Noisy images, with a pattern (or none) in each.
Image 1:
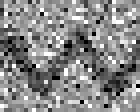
a wavy band
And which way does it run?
left to right
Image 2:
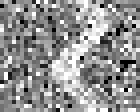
a wavy band
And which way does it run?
top to bottom
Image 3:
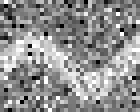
a wavy band
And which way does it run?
left to right
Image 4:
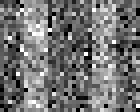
vertical stripes
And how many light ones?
2
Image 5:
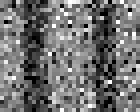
vertical stripes
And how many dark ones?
2
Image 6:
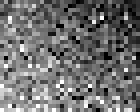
a smooth slope
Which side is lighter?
bottom left
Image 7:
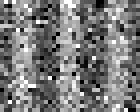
vertical stripes
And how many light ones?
3
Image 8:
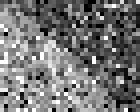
a sharp edge
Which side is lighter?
bottom left
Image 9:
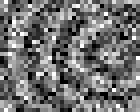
rings round one point
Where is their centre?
middle right
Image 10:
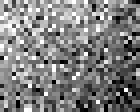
a smooth slope
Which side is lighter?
top left
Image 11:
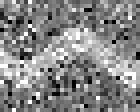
a wavy band
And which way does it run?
left to right
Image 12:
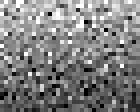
a smooth slope
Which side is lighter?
top
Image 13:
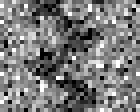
a wavy band
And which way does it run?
top to bottom
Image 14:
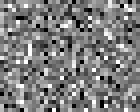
only noise
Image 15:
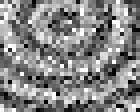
rings round one point
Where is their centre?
top middle
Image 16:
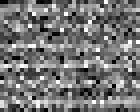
horizontal stripes
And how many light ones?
6
